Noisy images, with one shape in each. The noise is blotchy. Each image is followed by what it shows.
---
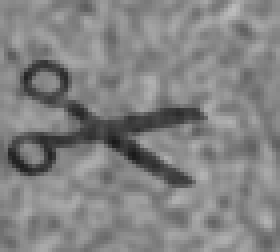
dark pair of scissors
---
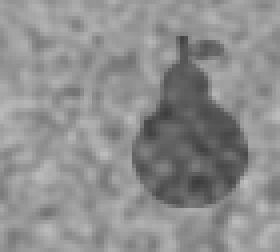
dark pear
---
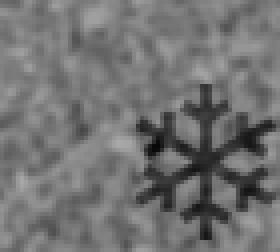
dark snowflake
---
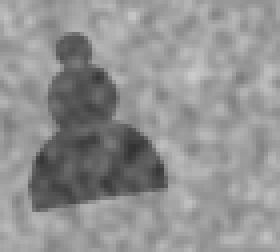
dark chess pawn
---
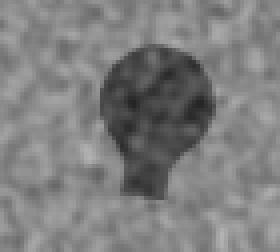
dark light bulb
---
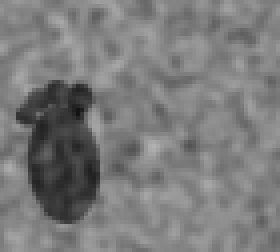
dark footprint
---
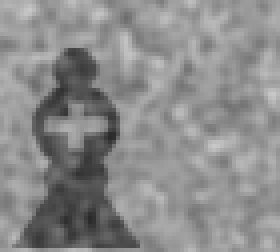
dark chess bishop
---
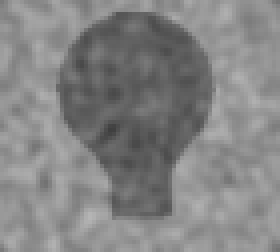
dark light bulb
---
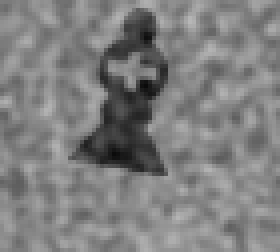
dark chess bishop
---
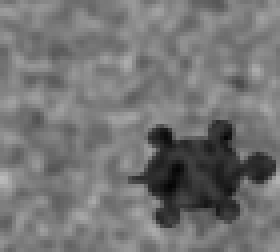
dark turtle
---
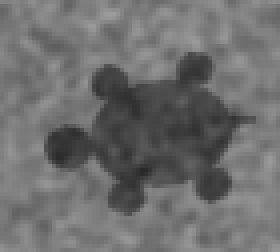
dark turtle
